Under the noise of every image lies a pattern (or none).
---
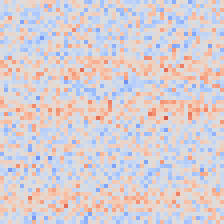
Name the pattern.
bands of rows
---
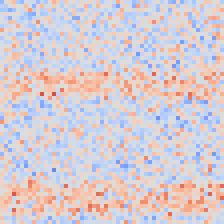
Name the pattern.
bands of rows
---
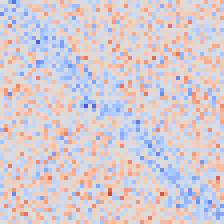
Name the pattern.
a diagonal band
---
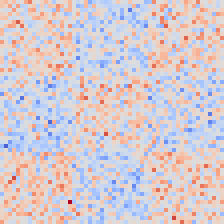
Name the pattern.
a checkerboard
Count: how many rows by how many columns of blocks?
3 by 3
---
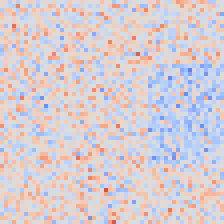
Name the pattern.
one block
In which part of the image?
middle right
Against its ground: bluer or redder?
bluer
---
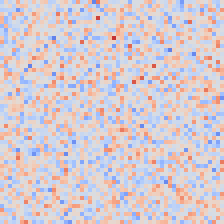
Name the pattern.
only noise
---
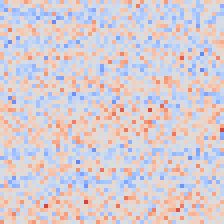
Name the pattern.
bands of rows
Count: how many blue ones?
6
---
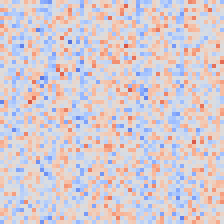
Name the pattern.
bands of columns
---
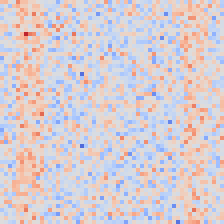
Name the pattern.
bands of columns
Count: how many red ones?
2
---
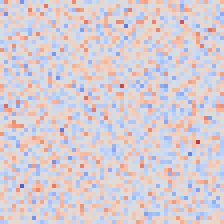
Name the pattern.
only noise
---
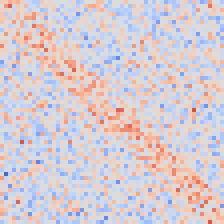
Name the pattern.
a diagonal band
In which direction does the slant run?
top left to bottom right
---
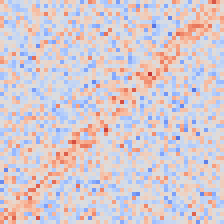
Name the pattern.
a diagonal band
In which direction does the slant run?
bottom left to top right
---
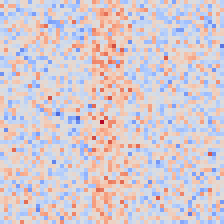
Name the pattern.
one band of columns
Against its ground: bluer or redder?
redder
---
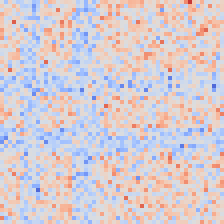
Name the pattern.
bands of rows crossing bands of columns
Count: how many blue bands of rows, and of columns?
2 and 2
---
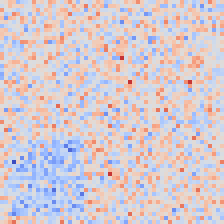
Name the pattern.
one block
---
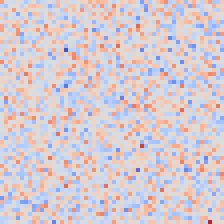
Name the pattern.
only noise
